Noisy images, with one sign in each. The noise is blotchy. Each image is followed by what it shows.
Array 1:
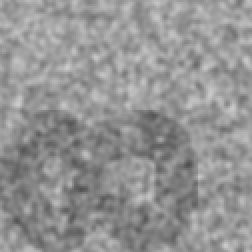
dark infinity sign
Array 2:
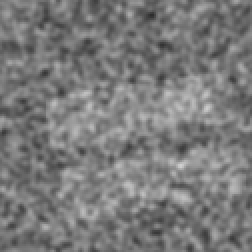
light equals sign
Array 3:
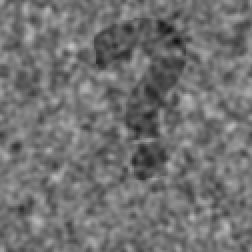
dark question mark
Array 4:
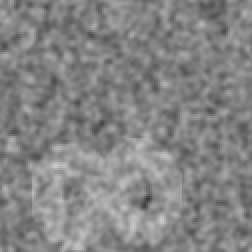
light infinity sign
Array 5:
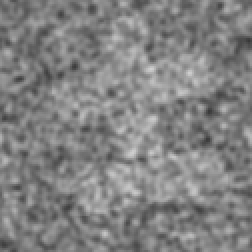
light plus-minus sign
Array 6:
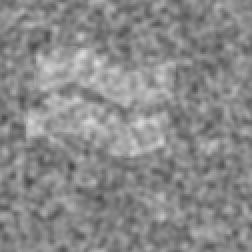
light approximately sign
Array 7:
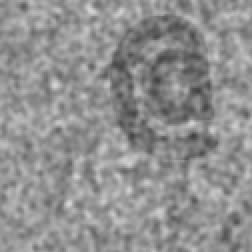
dark at sign
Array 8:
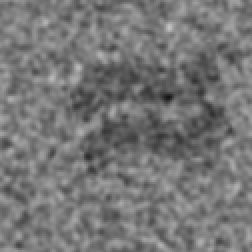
dark approximately sign
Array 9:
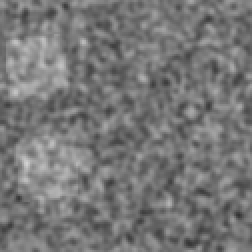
light colon
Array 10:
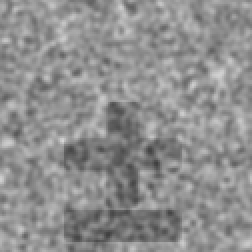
dark plus-minus sign
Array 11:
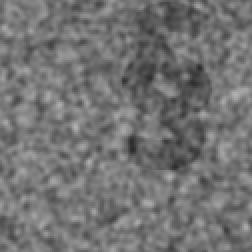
dark section sign
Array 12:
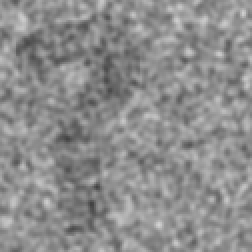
dark question mark
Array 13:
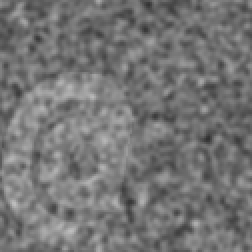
light at sign
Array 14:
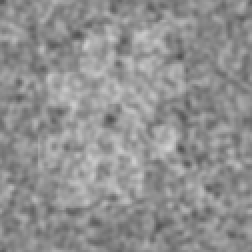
light hash sign
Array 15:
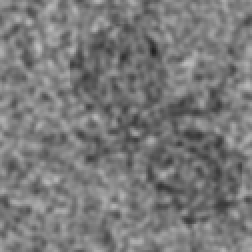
dark percent sign
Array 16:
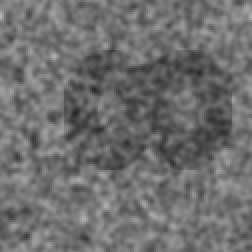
dark infinity sign
